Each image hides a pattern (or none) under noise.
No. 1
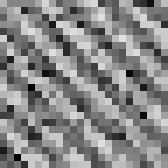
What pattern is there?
diagonal stripes
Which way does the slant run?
top left to bottom right
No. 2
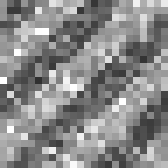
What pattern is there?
diagonal stripes
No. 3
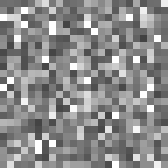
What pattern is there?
only noise
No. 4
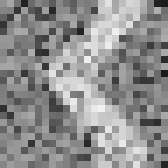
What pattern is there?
a wavy band
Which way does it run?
top to bottom
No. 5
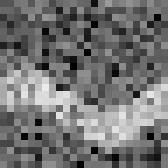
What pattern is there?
a wavy band
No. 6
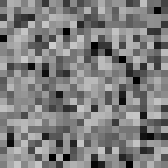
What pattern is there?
only noise
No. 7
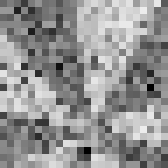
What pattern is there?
spokes from one point
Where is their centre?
bottom middle
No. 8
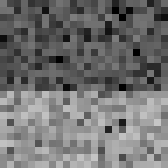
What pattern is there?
a sharp edge
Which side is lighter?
bottom
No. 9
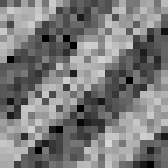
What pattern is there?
diagonal stripes
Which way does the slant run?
bottom left to top right
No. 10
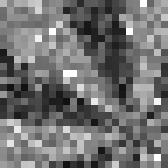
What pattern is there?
spokes from one point
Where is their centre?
bottom right
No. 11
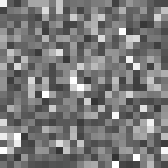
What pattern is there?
only noise
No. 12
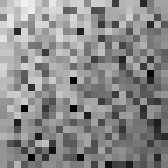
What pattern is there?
a smooth slope
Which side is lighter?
top left
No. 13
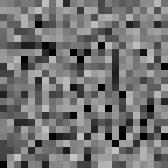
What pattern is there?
only noise
